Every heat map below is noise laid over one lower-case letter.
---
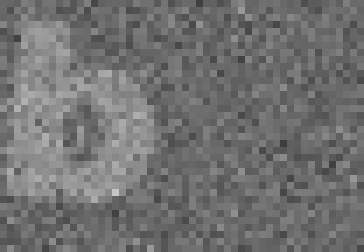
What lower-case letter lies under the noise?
b
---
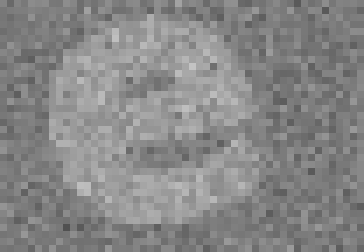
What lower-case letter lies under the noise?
e
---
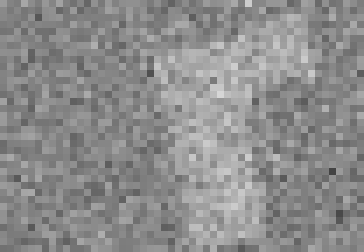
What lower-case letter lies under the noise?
r
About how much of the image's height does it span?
nearly all
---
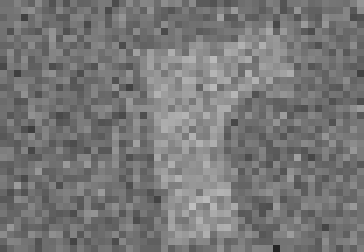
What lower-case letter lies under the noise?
r
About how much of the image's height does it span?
nearly all
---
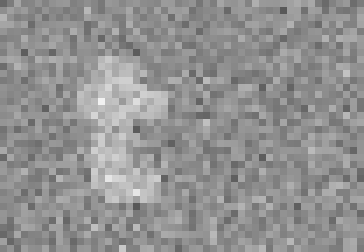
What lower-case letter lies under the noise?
t
